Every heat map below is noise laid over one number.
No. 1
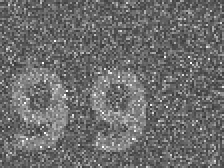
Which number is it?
99
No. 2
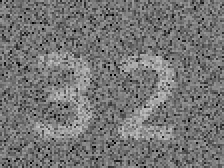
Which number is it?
32
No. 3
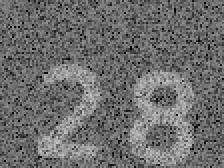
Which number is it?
28
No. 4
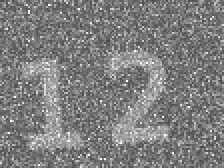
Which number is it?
12
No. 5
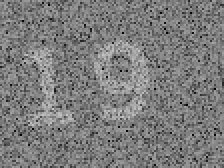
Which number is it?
19
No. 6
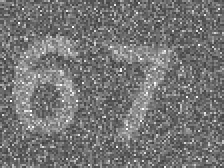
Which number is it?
67
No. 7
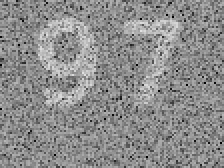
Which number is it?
97
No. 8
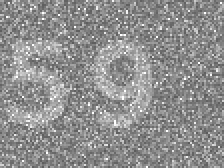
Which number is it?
59
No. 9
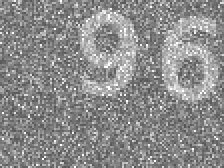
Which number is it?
96
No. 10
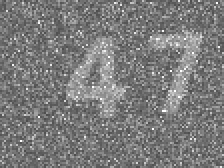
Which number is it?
47
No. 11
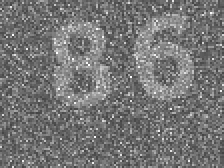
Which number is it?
86
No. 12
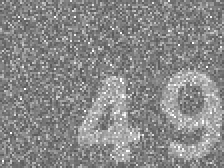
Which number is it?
49
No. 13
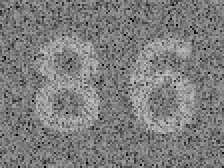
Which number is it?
86
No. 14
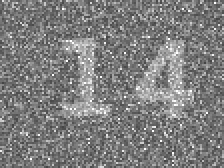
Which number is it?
14
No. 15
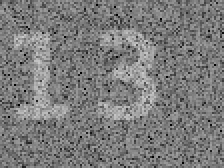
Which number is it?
13
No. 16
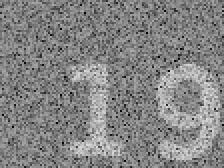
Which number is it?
19
